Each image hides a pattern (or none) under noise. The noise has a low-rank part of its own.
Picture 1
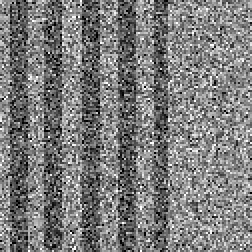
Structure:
bands of columns
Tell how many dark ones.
5
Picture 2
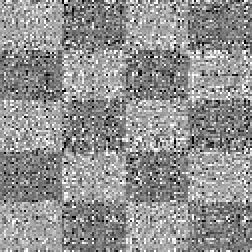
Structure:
a checkerboard
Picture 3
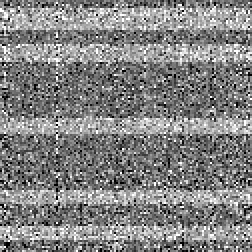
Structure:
bands of rows
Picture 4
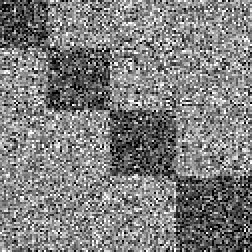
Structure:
blocks along the diagonal
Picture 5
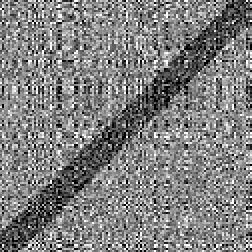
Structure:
a diagonal band
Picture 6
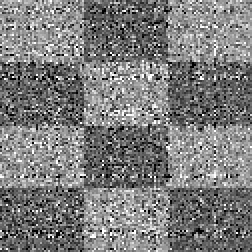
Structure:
a checkerboard
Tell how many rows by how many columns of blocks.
4 by 3
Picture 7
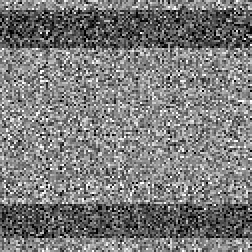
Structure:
bands of rows
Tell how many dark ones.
2
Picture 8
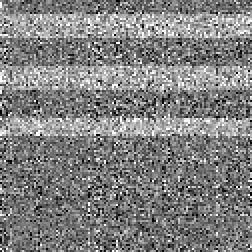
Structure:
bands of rows
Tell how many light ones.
3
